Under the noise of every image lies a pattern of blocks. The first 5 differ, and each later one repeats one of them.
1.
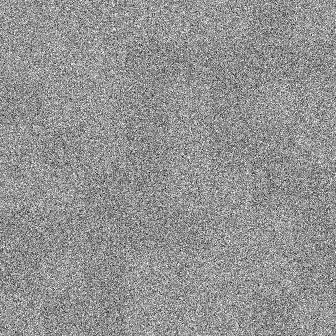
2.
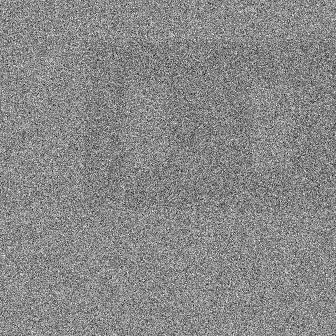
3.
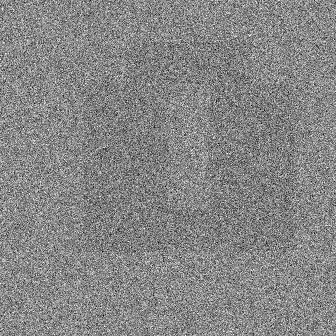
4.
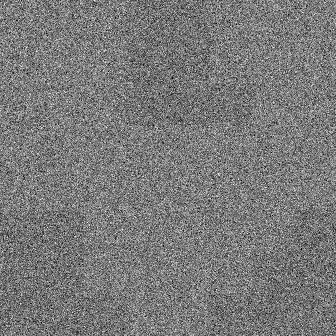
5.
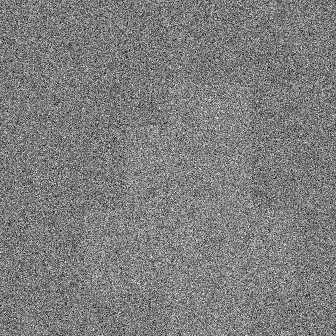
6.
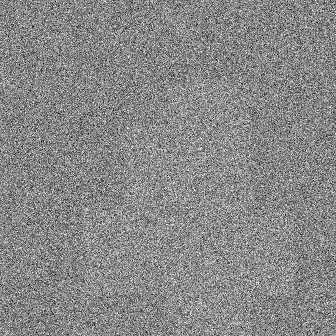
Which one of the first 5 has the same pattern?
5
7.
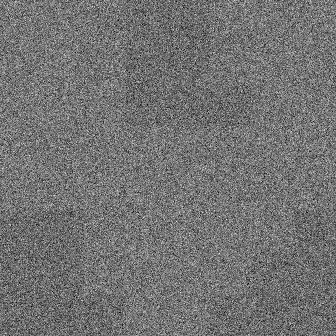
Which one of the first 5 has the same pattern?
4
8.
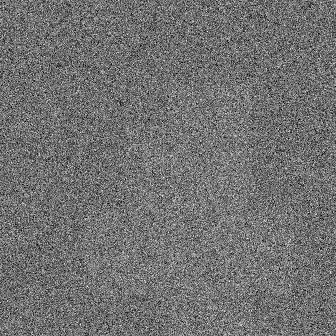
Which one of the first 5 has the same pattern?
5
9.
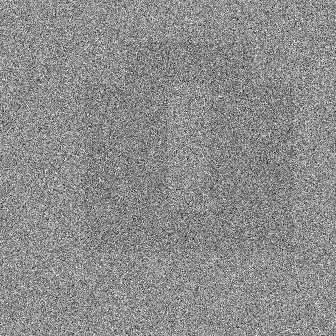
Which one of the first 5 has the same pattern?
3
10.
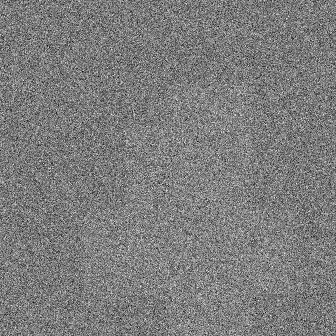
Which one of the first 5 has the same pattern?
5
